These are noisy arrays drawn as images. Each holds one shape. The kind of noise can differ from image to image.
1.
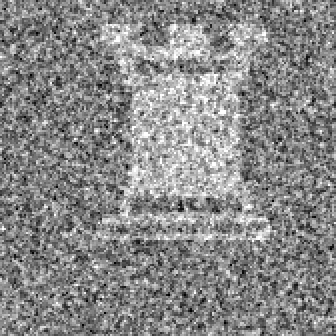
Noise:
blotchy
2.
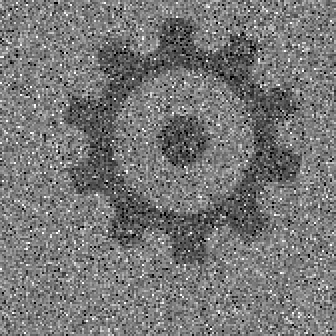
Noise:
heavy tails
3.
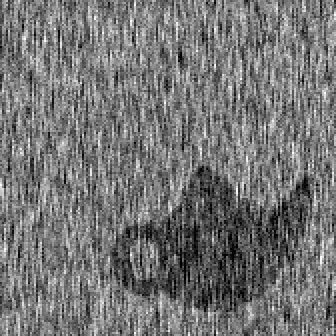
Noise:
streaked along the columns
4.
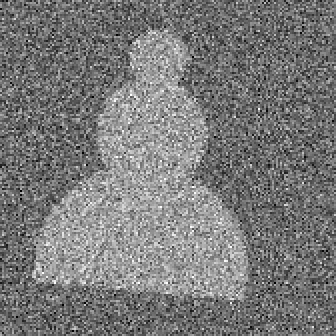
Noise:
low rank plus noise
